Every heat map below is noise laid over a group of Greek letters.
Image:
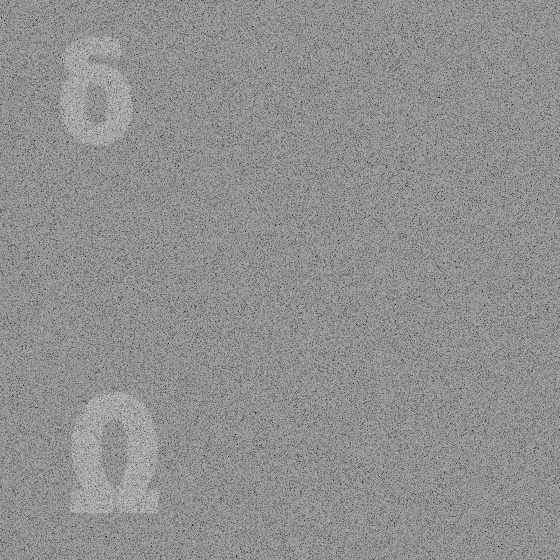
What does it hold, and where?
top left: light delta; bottom left: light omega
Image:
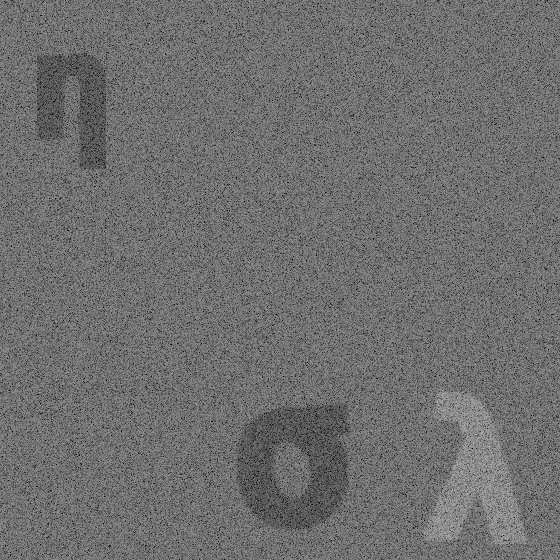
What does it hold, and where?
top left: dark eta; bottom middle: dark sigma; bottom right: light lambda
